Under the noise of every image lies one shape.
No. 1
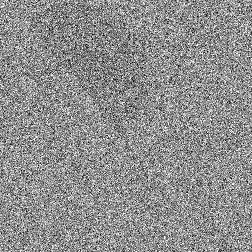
half disc
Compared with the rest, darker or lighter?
darker
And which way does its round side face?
up and right
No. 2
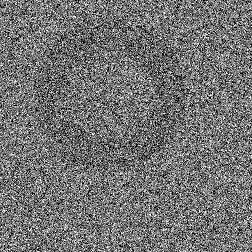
ring
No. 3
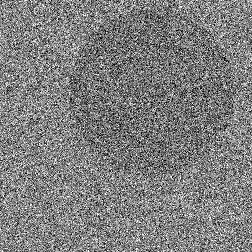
disc
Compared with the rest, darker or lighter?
darker
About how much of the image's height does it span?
two thirds
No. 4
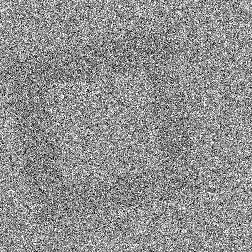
square frame
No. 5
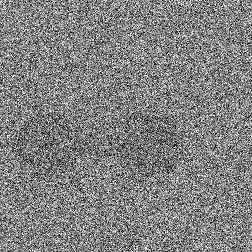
dumbbell
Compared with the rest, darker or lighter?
darker
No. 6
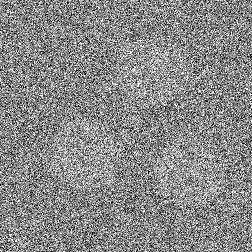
three dots
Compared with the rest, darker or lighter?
lighter
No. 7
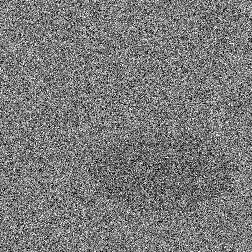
ellipse
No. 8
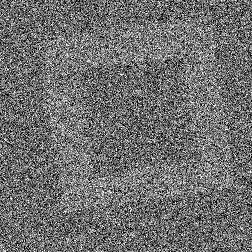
square frame
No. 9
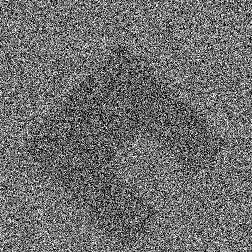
square with a notch
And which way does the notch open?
down and right
